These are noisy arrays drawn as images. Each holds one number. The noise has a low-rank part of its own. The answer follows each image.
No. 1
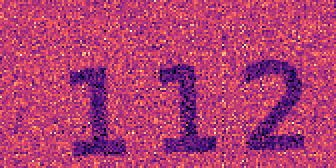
112
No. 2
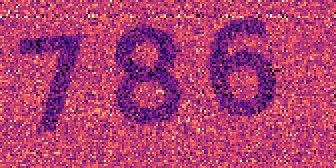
786
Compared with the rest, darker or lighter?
darker
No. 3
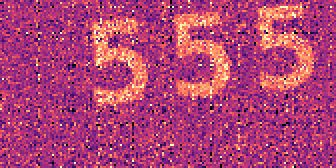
555
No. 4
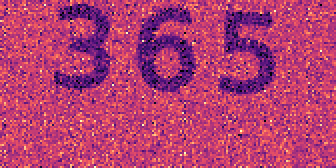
365
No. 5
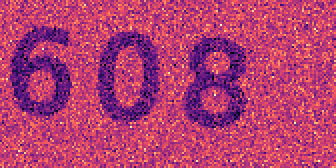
608
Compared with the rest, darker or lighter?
darker
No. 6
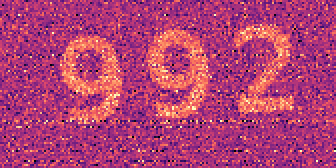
992
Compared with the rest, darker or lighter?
lighter
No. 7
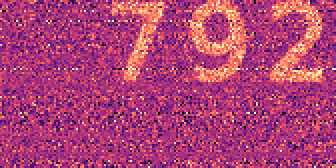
792
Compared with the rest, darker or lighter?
lighter
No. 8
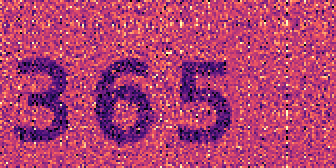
365
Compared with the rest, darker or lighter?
darker
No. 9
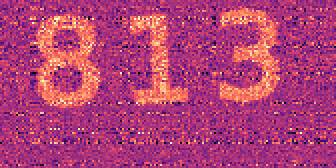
813
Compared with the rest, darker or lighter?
lighter
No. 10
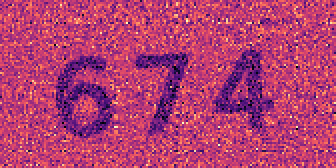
674
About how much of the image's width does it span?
two thirds
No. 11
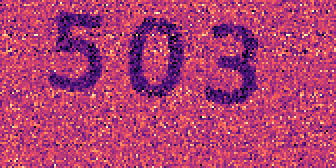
503
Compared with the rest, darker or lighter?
darker
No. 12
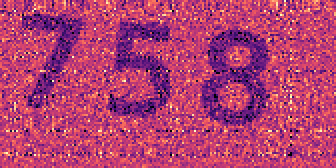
758
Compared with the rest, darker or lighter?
darker
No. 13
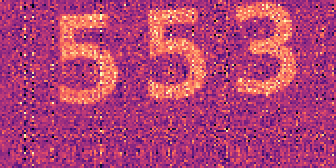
553
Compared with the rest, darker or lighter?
lighter
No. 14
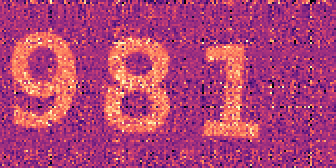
981
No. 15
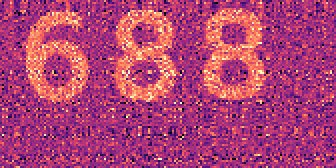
688
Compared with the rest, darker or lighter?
lighter
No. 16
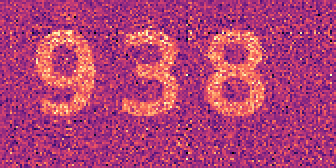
938
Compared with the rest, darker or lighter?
lighter
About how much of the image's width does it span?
two thirds
